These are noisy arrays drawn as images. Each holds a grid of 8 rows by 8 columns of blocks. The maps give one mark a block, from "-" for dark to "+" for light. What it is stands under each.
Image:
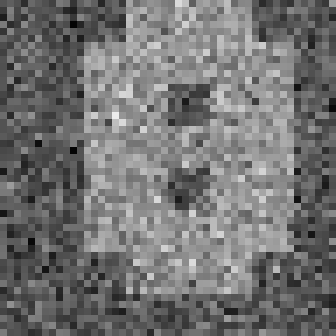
- - - + + + - -
- - + + + + + -
- - + + - + + -
- - + + + + + -
- - + + - + + -
- - + + + + + -
- - - + + + - -
- - - - - - - -
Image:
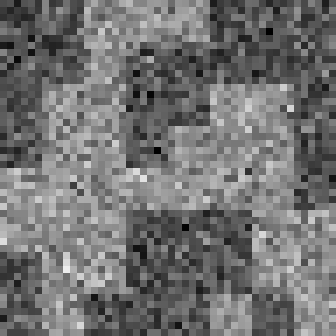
- - + + + - - -
- - + - - - - -
- + + - - + + -
- + + - + + + -
+ + + + + + + -
+ + + - - - + +
- + + - - - + +
- + - - - + - +
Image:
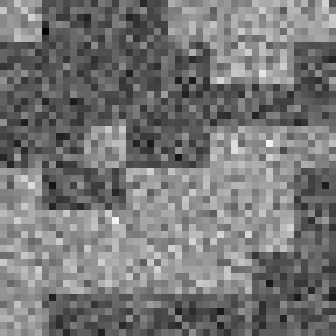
+ - - - + + + +
- - - - - + + -
- - - - - - - -
- - + - - + + +
+ - - + + + + -
+ + + + + + + -
+ + + + + + - -
+ - - - - - - -
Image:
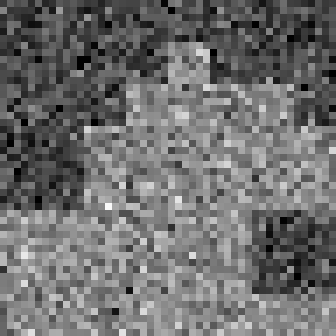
- - - - - - - -
- - - - + - - -
- - - + + + + -
- - + + + + + +
- - + + + + + +
+ + + + + + - -
+ + + + + + - -
+ + + + + + + +
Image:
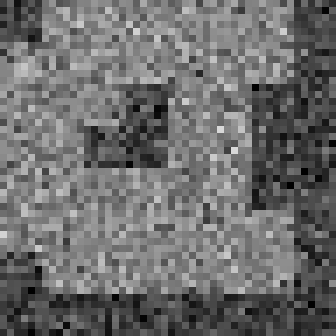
- + + + + + + -
+ + + + + + + -
+ + + - + + - -
+ + - - + + - -
+ + + + + + - -
+ + + + + + + -
- + + + + + + -
- - - - - - - -
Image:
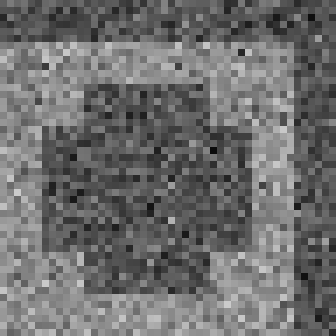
- - - - - - - -
+ + + + + + + -
+ + - - - + + -
+ - - - - - + -
+ - - - - - + -
+ - - - - - + -
+ + - - - + + -
+ + + + + + + -
